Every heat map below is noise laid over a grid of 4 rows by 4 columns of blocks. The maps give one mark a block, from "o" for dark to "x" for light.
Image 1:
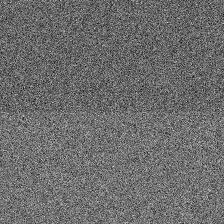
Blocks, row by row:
o o o o
o o o o
x x x x
x x x x
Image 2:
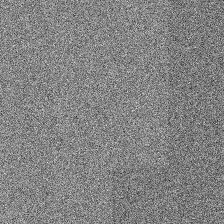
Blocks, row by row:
x x x o
x x x o
x x x o
x x o o
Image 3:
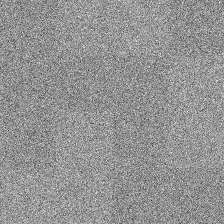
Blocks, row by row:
o x x o
o o o x
o x o x
x x o o
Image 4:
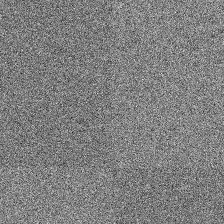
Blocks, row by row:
o o x x
o o x x
o o x x
x x o o
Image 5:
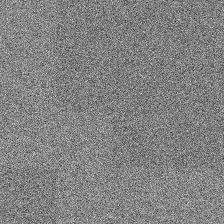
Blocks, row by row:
x o o o
x o o o
x x o o
o x x x
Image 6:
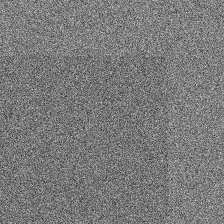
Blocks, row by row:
x x x x
o o o x
o o o x
o o o x
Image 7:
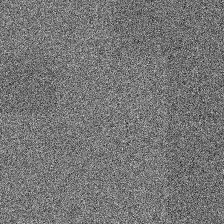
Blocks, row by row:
x x o o
o x x o
x x x o
x x x o
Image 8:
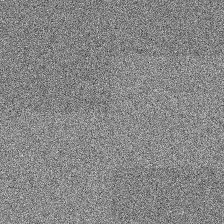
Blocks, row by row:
o o o o
o o x x
x x x x
x x o o
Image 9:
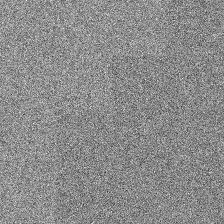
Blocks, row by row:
x x x o
x x o o
x o o o
x o o o
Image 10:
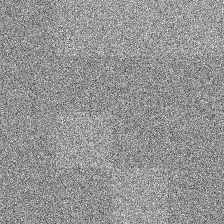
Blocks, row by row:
o x x x
o o o o
o x o o
o o x o
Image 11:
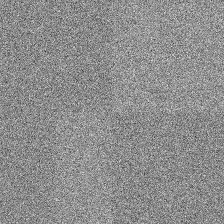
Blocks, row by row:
o o x x
o o x x
o x o o
o x o o
